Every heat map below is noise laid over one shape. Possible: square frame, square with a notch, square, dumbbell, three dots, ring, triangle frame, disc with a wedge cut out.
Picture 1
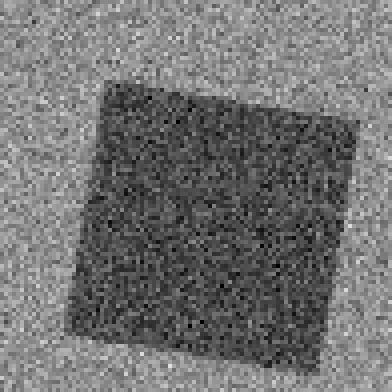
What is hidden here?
dark square
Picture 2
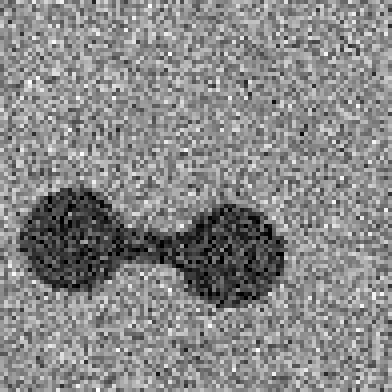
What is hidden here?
dark dumbbell
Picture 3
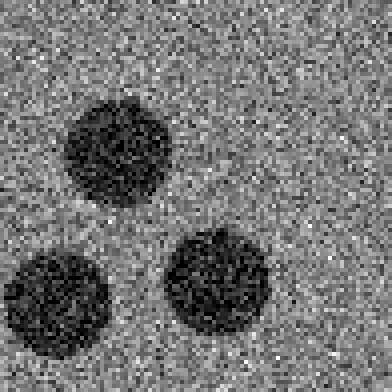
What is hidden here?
dark three dots
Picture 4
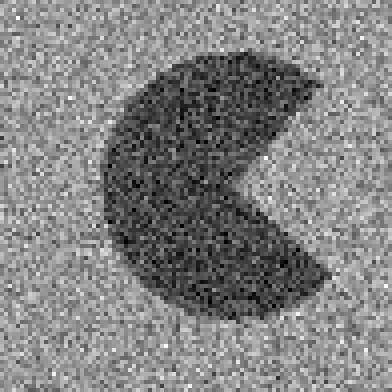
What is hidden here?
dark disc with a wedge cut out
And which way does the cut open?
right
